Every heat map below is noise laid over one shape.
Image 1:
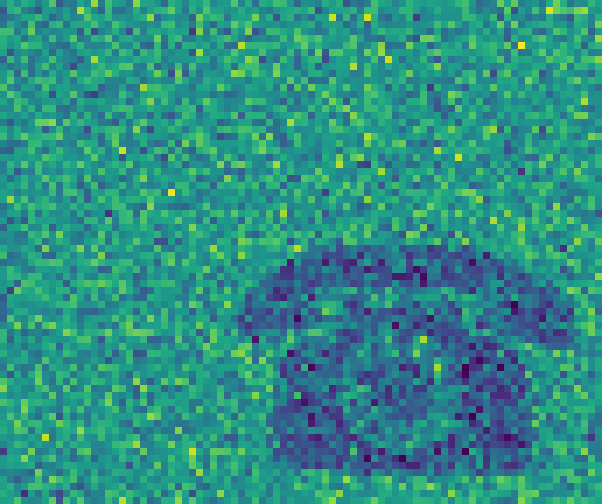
telephone
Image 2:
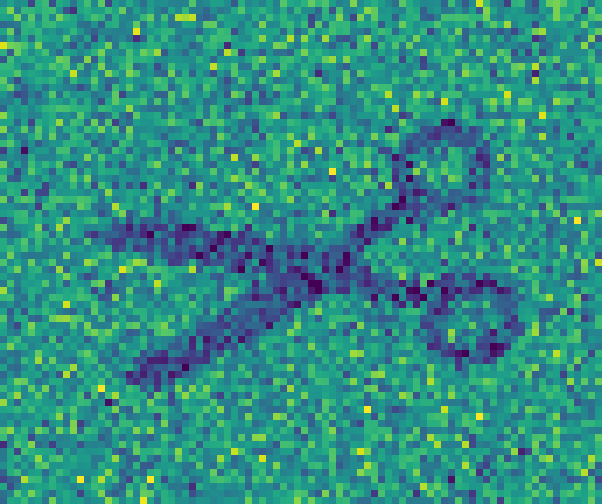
pair of scissors
